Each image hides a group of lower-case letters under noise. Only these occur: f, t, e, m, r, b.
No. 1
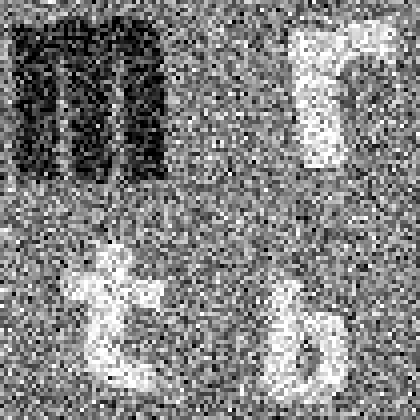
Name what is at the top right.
r
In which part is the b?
bottom right
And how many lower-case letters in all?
4
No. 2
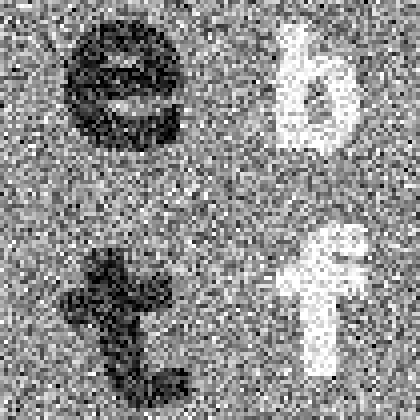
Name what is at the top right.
b
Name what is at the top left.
e
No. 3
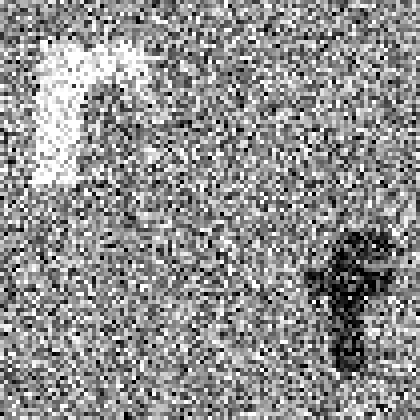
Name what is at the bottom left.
nothing
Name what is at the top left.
r
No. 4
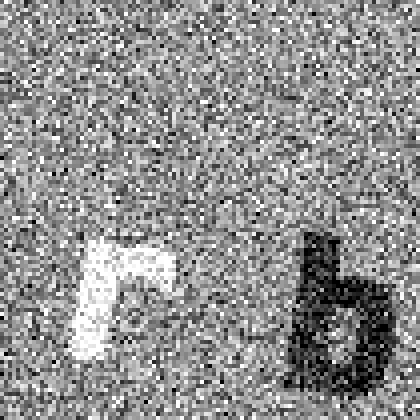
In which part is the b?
bottom right
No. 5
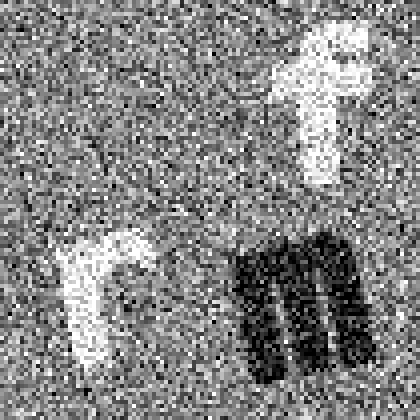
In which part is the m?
bottom right
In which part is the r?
bottom left
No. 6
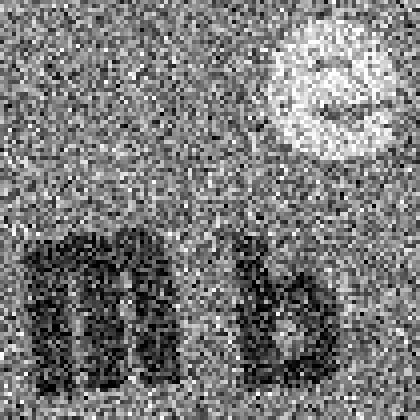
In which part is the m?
bottom left
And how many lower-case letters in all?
3
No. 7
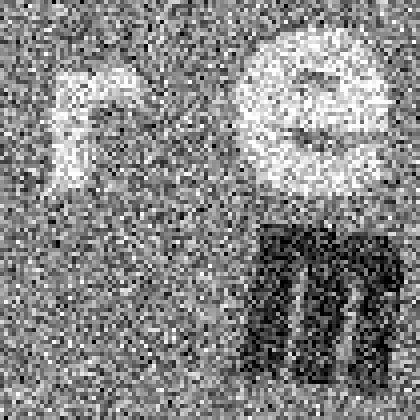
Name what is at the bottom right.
m
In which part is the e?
top right
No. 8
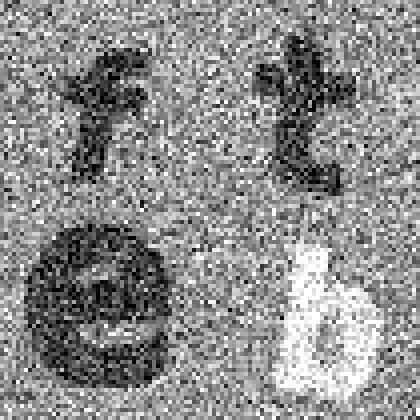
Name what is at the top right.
t
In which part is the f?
top left
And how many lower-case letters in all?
4
